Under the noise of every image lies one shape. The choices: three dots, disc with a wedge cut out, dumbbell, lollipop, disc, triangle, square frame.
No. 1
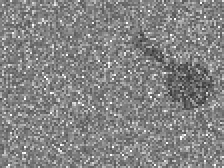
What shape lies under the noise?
lollipop
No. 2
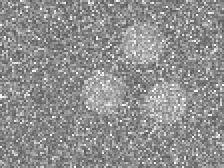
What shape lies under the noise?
three dots
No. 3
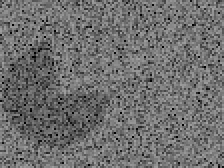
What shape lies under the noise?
disc with a wedge cut out
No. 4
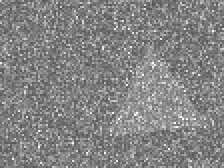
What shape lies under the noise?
triangle
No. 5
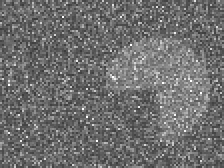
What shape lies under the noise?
disc with a wedge cut out
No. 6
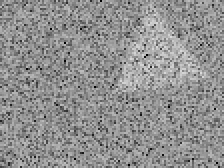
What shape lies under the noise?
triangle
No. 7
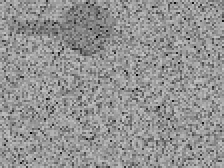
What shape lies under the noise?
lollipop
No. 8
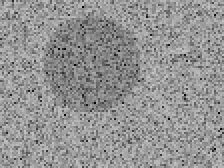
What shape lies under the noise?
disc
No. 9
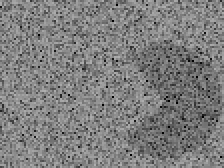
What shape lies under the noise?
disc with a wedge cut out
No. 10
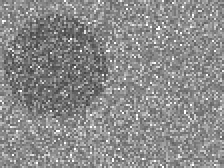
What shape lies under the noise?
disc
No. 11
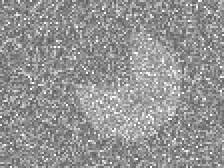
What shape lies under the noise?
disc with a wedge cut out
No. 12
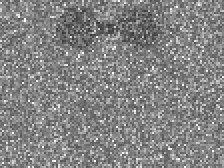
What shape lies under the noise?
dumbbell
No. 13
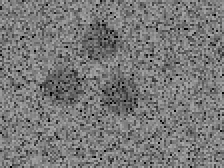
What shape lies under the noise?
three dots
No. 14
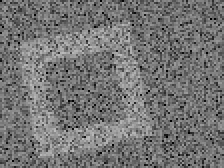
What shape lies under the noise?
square frame
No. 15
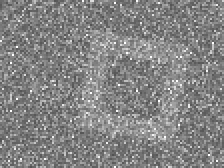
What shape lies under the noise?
square frame
